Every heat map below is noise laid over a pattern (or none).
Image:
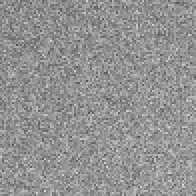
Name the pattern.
a smooth slope
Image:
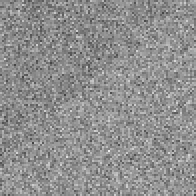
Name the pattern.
a sharp edge
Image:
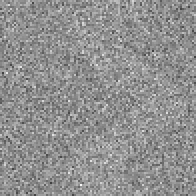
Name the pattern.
a wavy band
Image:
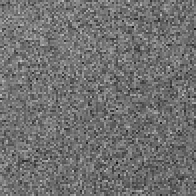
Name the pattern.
a smooth slope
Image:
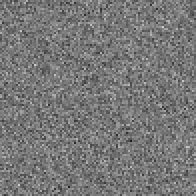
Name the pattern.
only noise
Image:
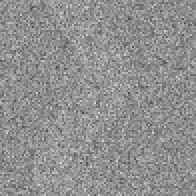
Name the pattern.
a wavy band
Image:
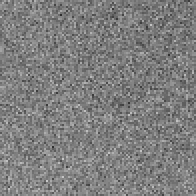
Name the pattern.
a smooth slope
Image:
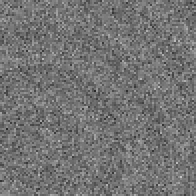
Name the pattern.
rings round one point
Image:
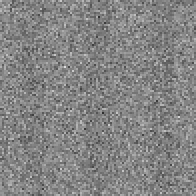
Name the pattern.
vertical stripes
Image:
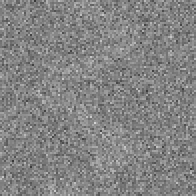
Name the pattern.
a wavy band
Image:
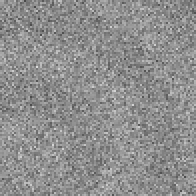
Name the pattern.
rings round one point
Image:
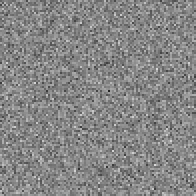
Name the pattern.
only noise
